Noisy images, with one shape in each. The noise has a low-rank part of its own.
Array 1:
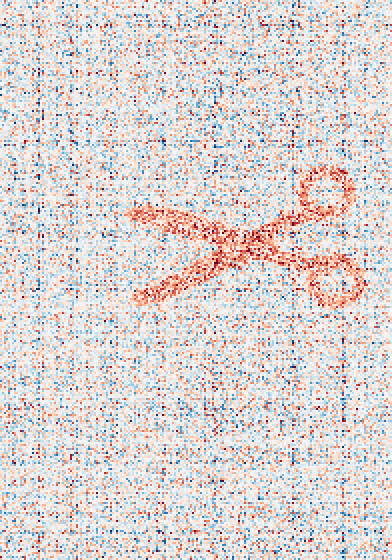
pair of scissors
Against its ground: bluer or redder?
redder
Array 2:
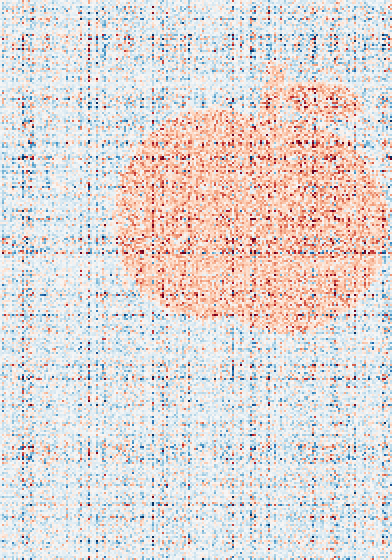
apple
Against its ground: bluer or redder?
redder
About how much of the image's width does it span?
two thirds
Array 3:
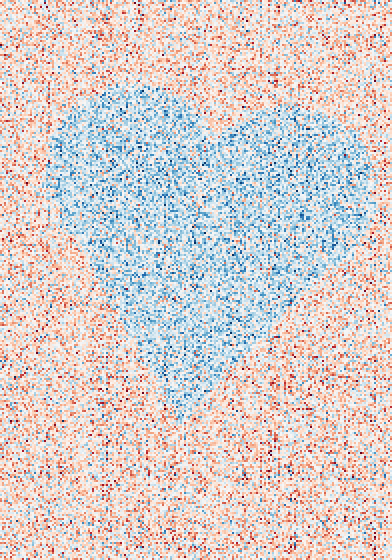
heart
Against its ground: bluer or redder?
bluer
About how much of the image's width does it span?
nearly all
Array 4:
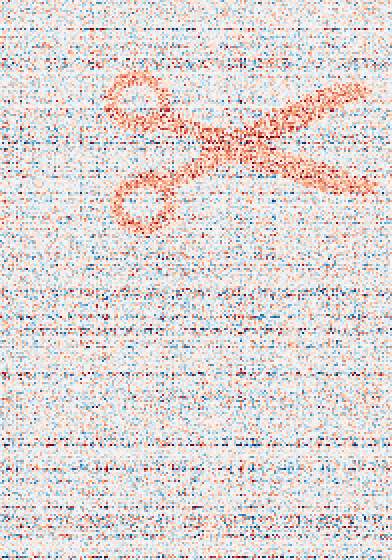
pair of scissors
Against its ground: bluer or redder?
redder
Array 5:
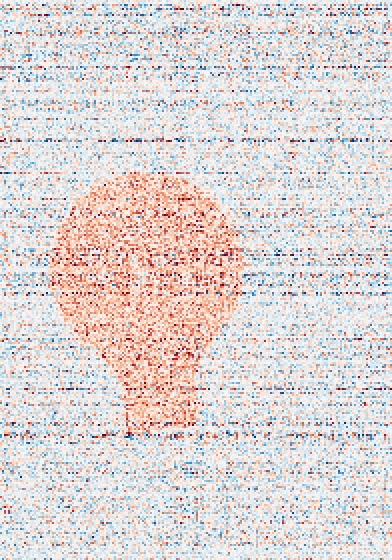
light bulb
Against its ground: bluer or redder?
redder
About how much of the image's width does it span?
half
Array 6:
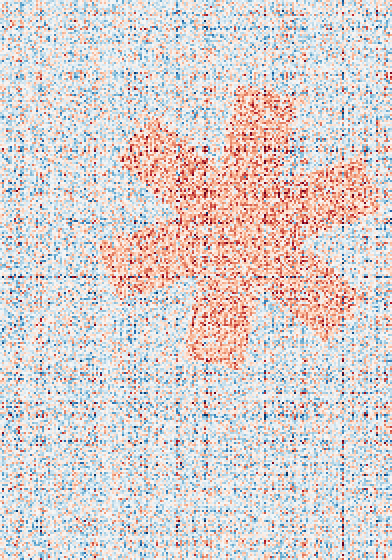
asterisk
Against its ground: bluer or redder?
redder
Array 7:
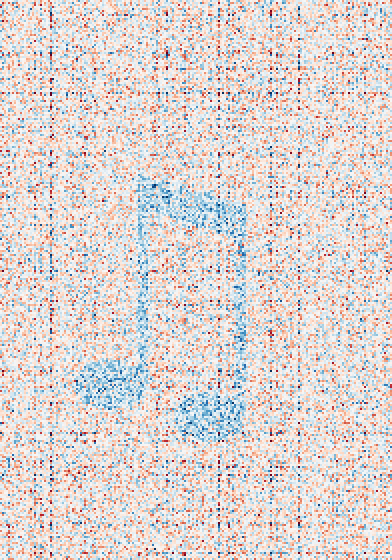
pair of musical notes
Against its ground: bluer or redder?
bluer
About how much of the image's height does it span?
half
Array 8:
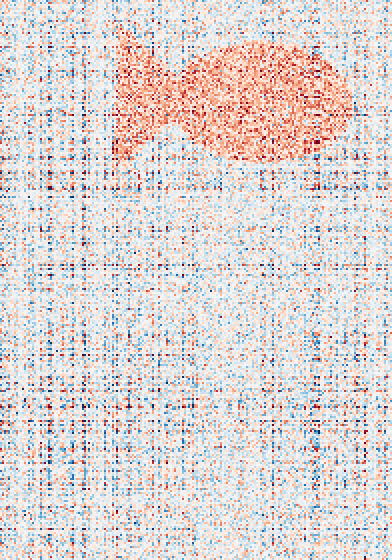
fish
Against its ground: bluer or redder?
redder
